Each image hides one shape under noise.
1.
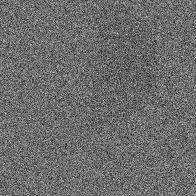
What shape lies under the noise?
half disc
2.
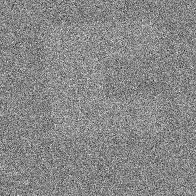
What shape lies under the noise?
square with a notch
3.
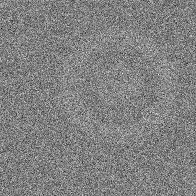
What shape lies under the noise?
bullseye
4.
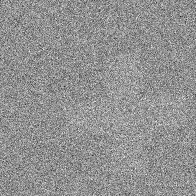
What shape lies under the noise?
cross
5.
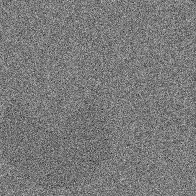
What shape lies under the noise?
disc with a wedge cut out
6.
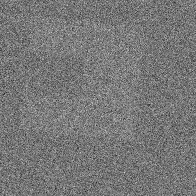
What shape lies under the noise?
square with a notch
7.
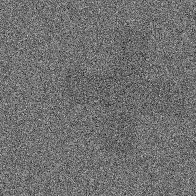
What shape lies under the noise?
cross
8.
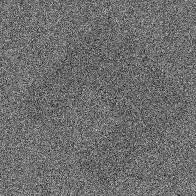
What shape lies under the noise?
square with a notch
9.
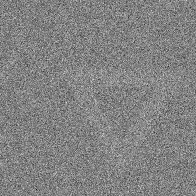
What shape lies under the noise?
triangle frame
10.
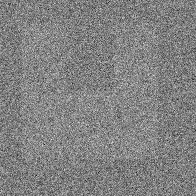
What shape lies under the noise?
square with a notch
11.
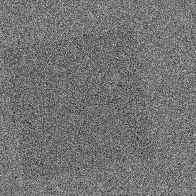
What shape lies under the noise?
square
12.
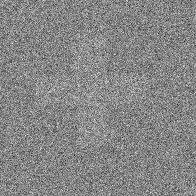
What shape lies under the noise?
cross
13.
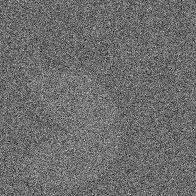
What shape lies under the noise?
disc with a wedge cut out
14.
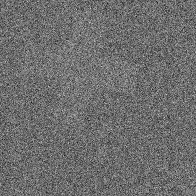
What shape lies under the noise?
cross
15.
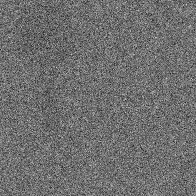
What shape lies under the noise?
lollipop
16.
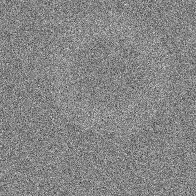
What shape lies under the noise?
ring
